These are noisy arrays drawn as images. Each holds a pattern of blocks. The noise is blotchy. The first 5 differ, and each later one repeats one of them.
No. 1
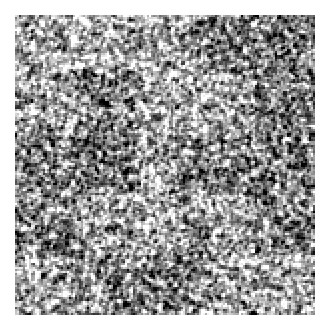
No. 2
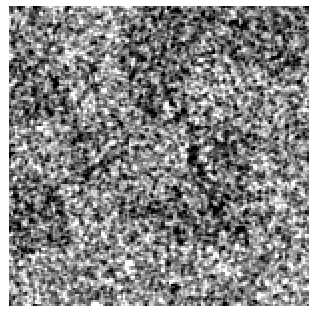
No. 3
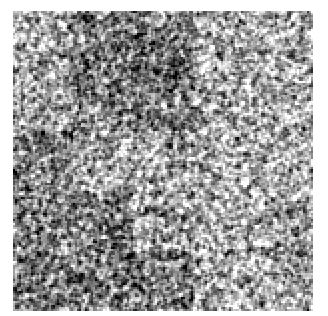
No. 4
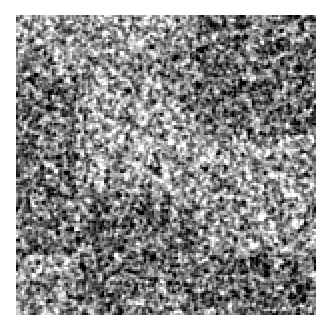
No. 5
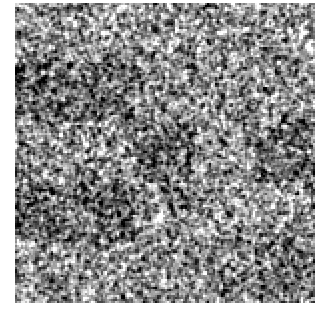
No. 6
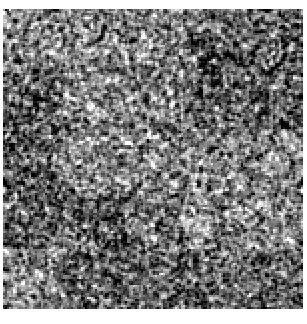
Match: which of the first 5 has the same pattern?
4
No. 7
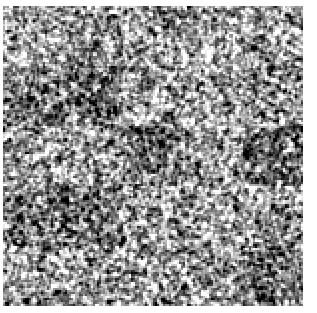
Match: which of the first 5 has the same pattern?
5
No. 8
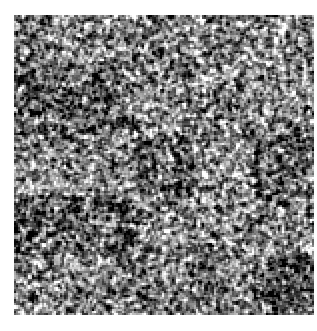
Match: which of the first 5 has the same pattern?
5
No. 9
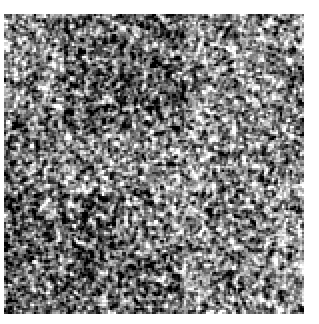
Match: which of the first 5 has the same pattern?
3
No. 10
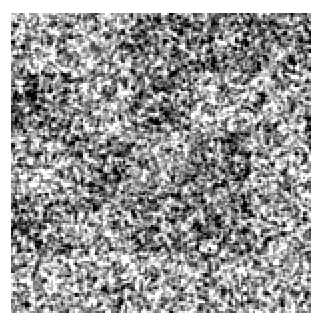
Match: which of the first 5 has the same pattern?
2
